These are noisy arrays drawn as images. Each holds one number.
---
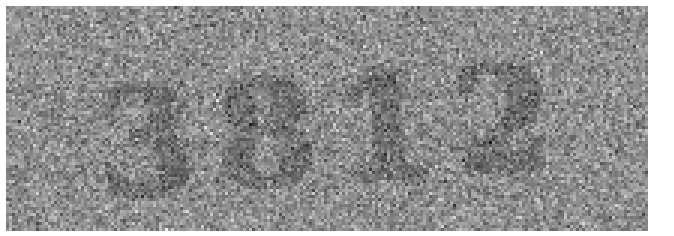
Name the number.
3812
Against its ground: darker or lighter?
darker
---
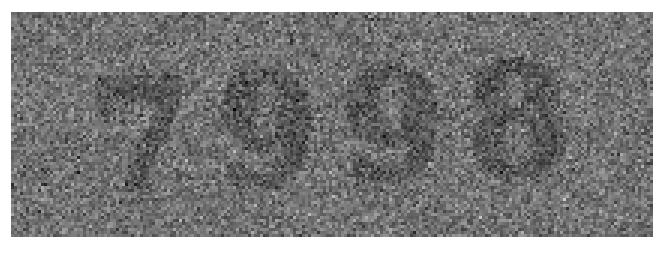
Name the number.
7998
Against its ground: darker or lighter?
darker
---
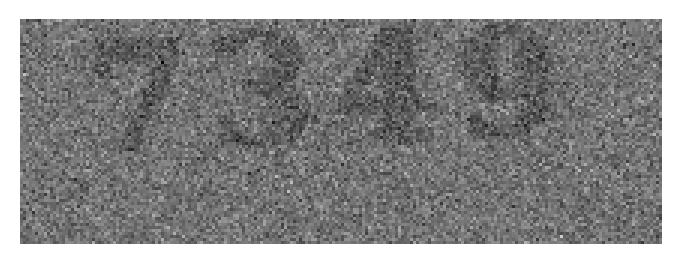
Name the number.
7349
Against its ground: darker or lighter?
darker
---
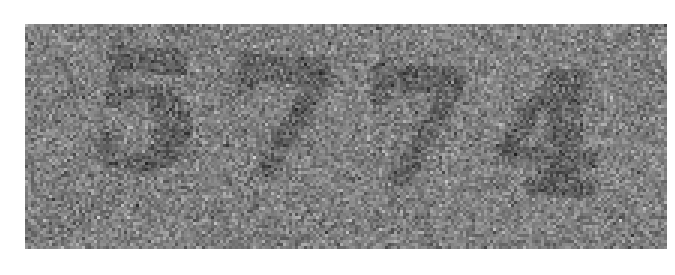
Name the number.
5774
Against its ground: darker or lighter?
darker
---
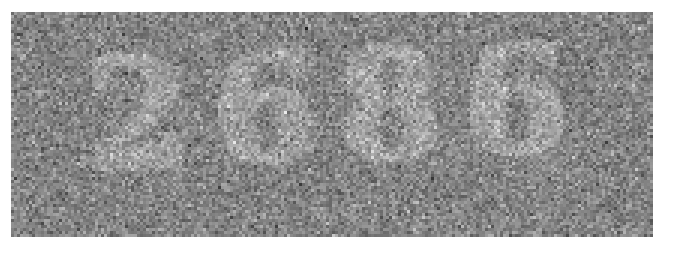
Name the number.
2686
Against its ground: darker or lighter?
lighter
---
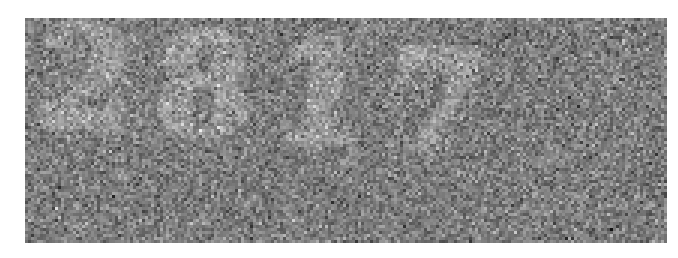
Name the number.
2817
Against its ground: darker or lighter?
lighter
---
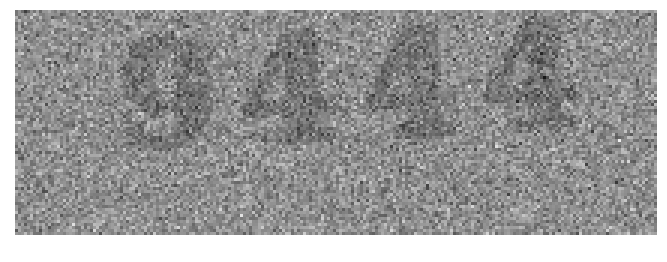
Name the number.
9444
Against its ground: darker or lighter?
darker
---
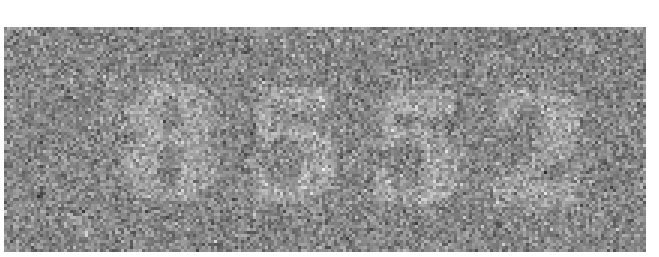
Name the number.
8552
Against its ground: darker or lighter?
lighter
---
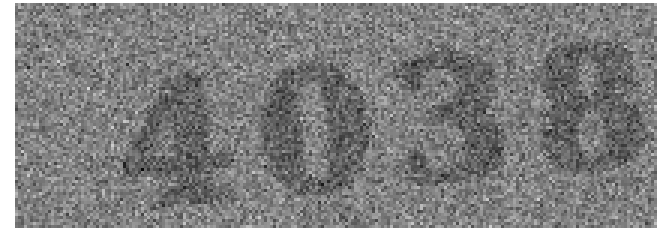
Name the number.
4038
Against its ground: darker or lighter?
darker
